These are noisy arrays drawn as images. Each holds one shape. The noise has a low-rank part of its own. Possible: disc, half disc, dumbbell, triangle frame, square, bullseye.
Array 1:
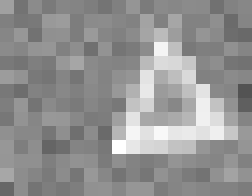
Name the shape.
triangle frame
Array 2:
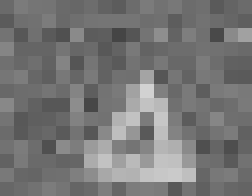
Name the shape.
triangle frame
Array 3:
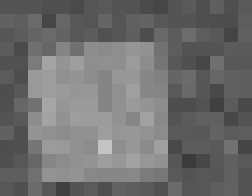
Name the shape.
square
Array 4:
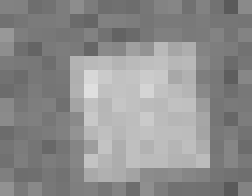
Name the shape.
square
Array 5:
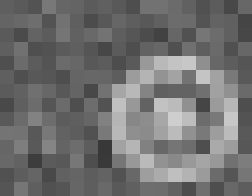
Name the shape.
bullseye
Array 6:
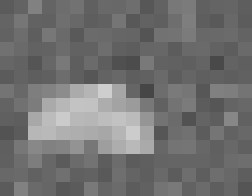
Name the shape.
half disc
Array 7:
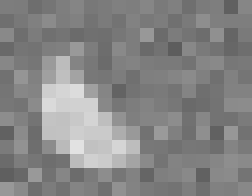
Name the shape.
half disc
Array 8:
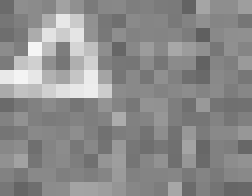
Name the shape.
triangle frame
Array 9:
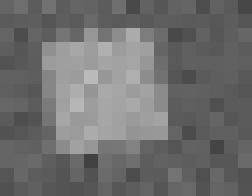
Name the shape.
square
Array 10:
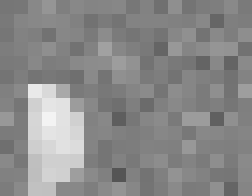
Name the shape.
half disc
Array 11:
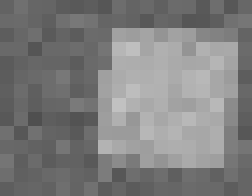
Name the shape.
square
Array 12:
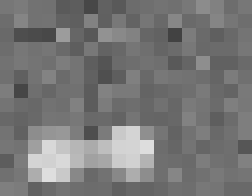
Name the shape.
dumbbell
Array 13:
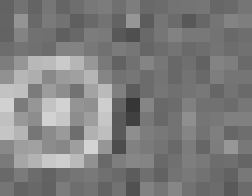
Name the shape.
bullseye
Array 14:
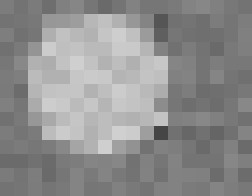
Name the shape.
disc
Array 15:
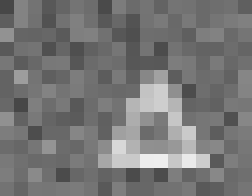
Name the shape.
triangle frame
